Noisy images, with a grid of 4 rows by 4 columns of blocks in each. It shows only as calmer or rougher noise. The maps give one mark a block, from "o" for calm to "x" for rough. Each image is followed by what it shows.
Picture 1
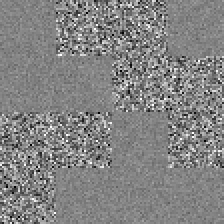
o x x o
o o x x
x x o x
x o o o
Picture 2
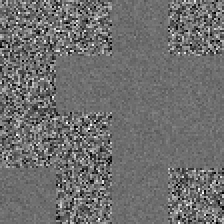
x x o x
x o o o
x x o o
o x o x
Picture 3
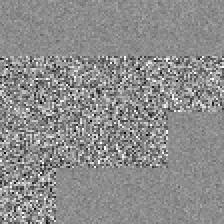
o o o o
x x x x
x x x o
x o o o
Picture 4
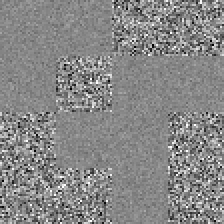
o o x x
o x o o
x o o x
x x o x
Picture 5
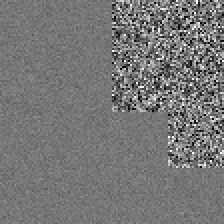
o o x x
o o x x
o o o x
o o o o
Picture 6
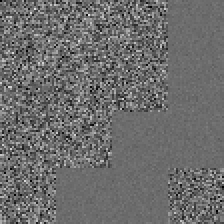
x x x o
x x x o
x x o o
x o o x
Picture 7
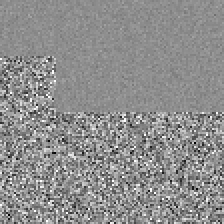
o o o o
x o o o
x x x x
x x x x
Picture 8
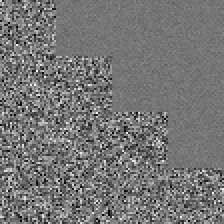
x o o o
x x o o
x x x o
x x x x
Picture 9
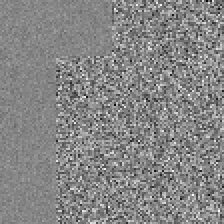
o o x x
o x x x
o x x x
o x x x
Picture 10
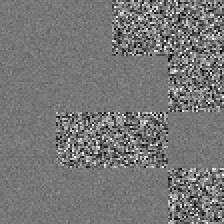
o o x x
o o o x
o x x o
o o o x
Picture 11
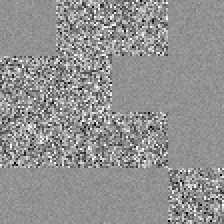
o x x o
x x o o
x x x o
o o o x
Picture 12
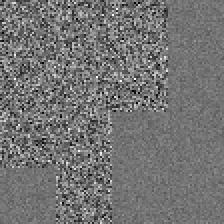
x x x o
x x x o
x x o o
o x o o
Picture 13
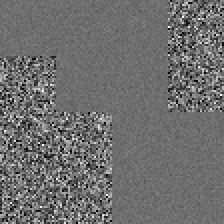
o o o x
x o o x
x x o o
x x o o
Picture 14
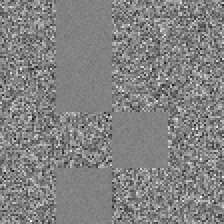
x o x x
x o x x
x x o x
x o x x
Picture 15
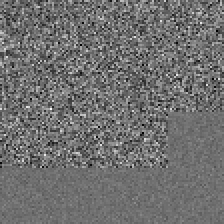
x x x x
x x x x
x x x o
o o o o
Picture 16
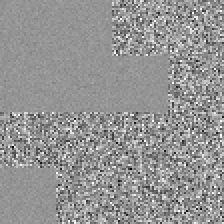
o o x x
o o o x
x x x x
o x x x
